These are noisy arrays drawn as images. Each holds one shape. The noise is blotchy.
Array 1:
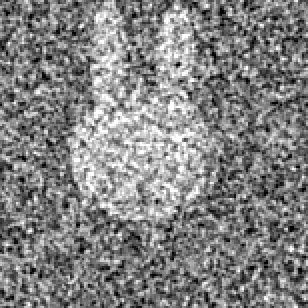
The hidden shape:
rabbit's head
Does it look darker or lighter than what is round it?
lighter
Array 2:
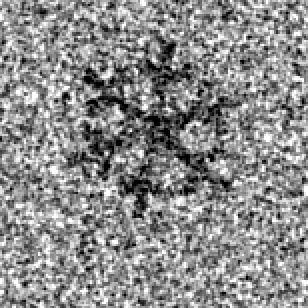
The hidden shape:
snowflake
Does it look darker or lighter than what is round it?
darker
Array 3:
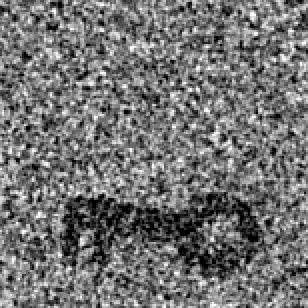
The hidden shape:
key
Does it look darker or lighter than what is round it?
darker
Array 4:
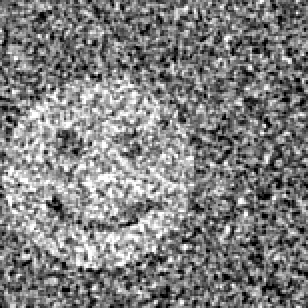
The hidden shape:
smiling face
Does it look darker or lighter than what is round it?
lighter
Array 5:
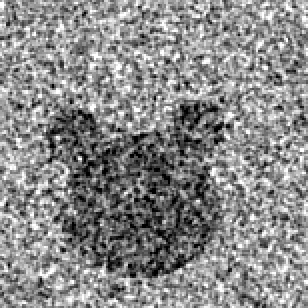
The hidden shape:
bear's head
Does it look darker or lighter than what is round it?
darker
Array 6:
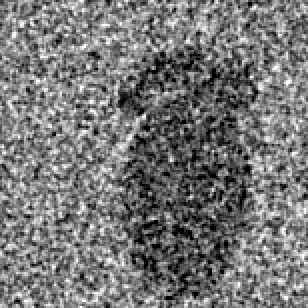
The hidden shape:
footprint
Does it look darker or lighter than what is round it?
darker
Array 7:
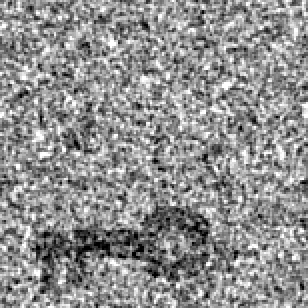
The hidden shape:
key
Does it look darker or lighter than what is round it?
darker
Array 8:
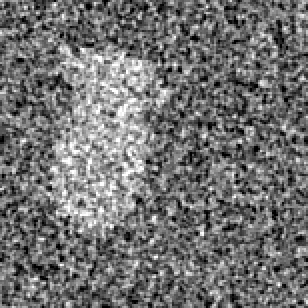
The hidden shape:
footprint
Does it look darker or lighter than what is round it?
lighter
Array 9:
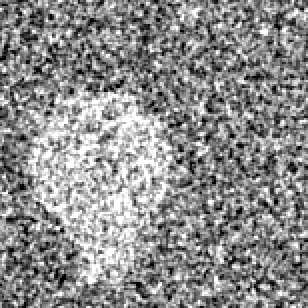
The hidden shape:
light bulb
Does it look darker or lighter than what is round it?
lighter
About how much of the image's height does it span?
two thirds
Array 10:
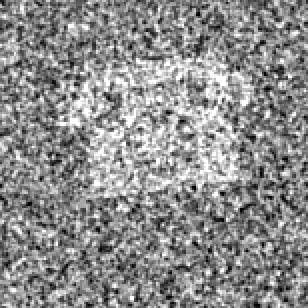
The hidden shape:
telephone
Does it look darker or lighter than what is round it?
lighter
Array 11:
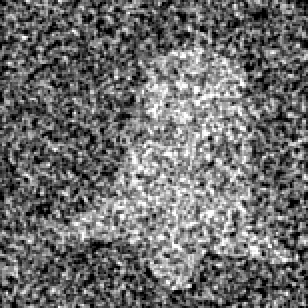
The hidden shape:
bell
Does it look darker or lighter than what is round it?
lighter
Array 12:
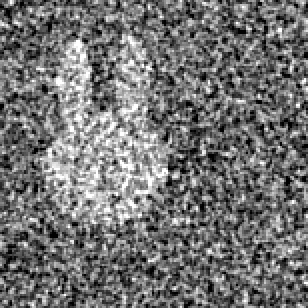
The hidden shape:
rabbit's head
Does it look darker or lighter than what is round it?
lighter
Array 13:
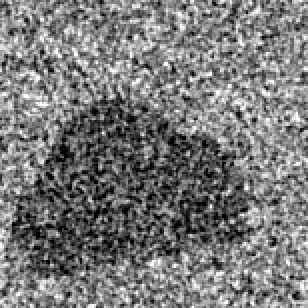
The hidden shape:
cloud
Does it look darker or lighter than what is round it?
darker
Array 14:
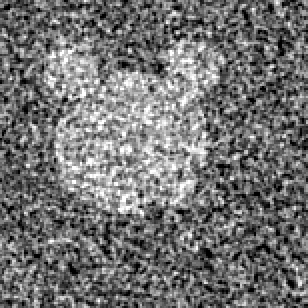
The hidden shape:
bear's head
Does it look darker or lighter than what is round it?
lighter
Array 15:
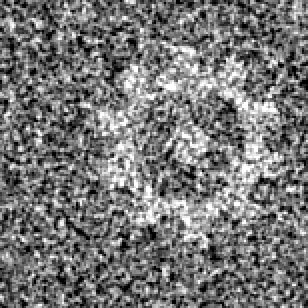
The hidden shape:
gear
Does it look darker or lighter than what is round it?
lighter
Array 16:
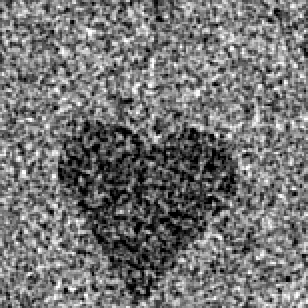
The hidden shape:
heart
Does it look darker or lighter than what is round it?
darker
